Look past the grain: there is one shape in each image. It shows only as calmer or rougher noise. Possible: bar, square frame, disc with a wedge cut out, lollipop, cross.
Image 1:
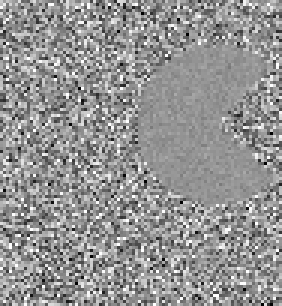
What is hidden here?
calm disc with a wedge cut out
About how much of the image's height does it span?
half
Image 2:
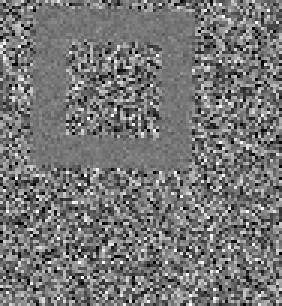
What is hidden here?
calm square frame
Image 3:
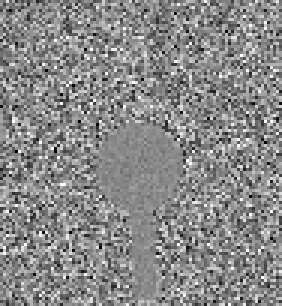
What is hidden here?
calm lollipop
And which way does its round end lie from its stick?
up
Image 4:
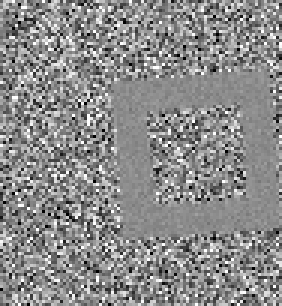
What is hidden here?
calm square frame
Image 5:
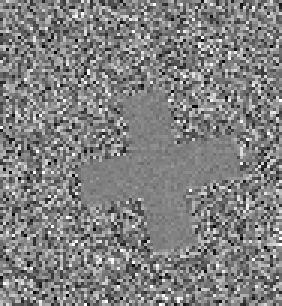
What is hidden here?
calm cross
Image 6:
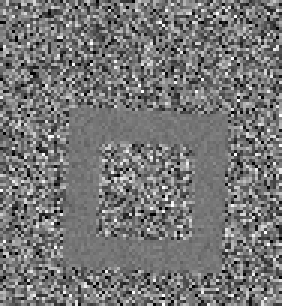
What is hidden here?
calm square frame
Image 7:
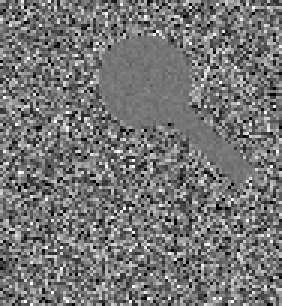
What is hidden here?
calm lollipop
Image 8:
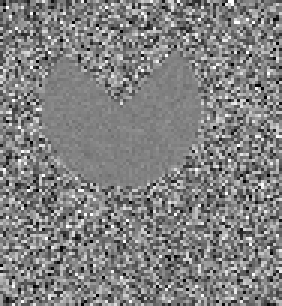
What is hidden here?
calm disc with a wedge cut out
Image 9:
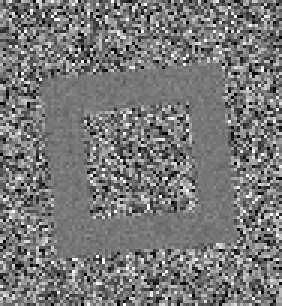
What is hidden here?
calm square frame
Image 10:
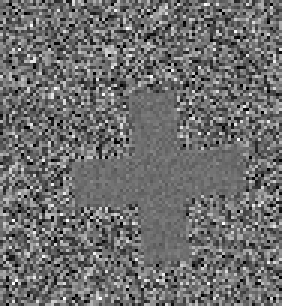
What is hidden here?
calm cross
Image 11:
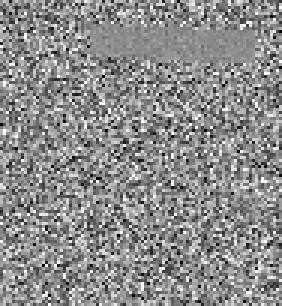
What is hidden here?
calm bar
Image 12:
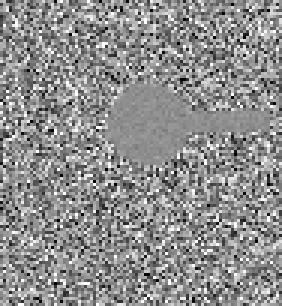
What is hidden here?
calm lollipop
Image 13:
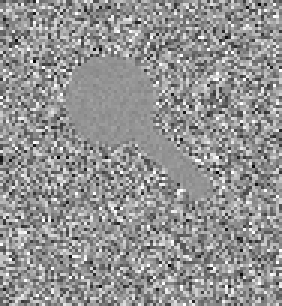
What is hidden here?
calm lollipop
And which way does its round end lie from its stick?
up and left
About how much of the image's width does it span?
half
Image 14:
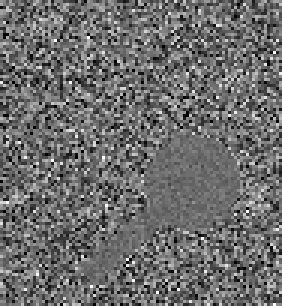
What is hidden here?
calm lollipop
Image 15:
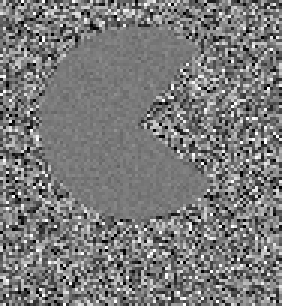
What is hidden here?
calm disc with a wedge cut out
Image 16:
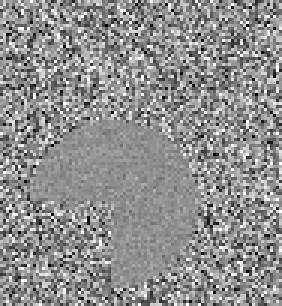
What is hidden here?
calm disc with a wedge cut out
